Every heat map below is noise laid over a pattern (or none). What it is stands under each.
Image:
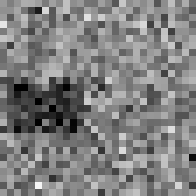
one block
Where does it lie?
middle left
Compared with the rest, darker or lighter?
darker
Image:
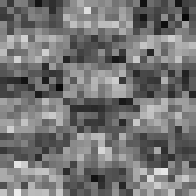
a checkerboard
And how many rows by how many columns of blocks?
6 by 3
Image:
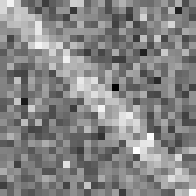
a diagonal band
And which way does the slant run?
top left to bottom right
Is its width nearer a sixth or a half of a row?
a sixth
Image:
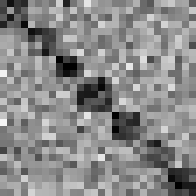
blocks along the diagonal
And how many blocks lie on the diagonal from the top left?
7
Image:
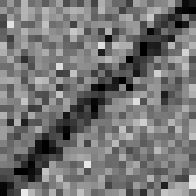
a diagonal band
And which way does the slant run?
bottom left to top right
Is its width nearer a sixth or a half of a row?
a sixth
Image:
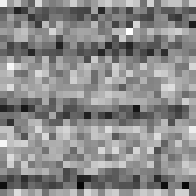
bands of rows
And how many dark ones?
4
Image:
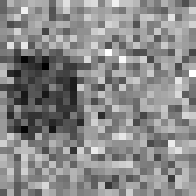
one block
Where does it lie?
middle left
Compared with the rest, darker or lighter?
darker
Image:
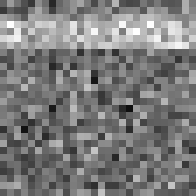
one band of rows
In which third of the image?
top
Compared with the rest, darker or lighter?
lighter
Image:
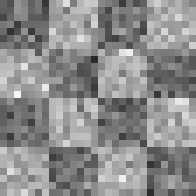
a checkerboard
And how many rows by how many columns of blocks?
4 by 4
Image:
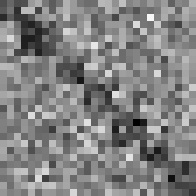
blocks along the diagonal
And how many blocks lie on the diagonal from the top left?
7
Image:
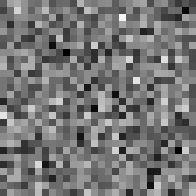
only noise
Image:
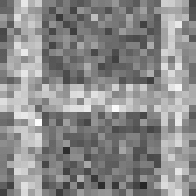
bands of rows crossing bands of columns
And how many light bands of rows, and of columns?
1 and 2
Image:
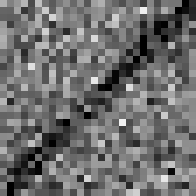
a diagonal band
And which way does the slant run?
bottom left to top right
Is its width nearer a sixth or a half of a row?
a sixth
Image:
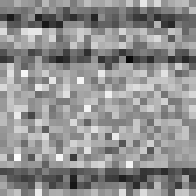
bands of rows
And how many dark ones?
3
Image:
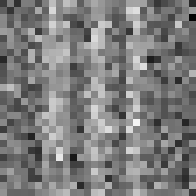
bands of columns
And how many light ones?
3
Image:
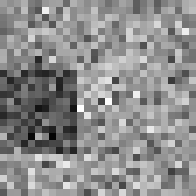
one block
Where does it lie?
middle left
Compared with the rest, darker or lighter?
darker
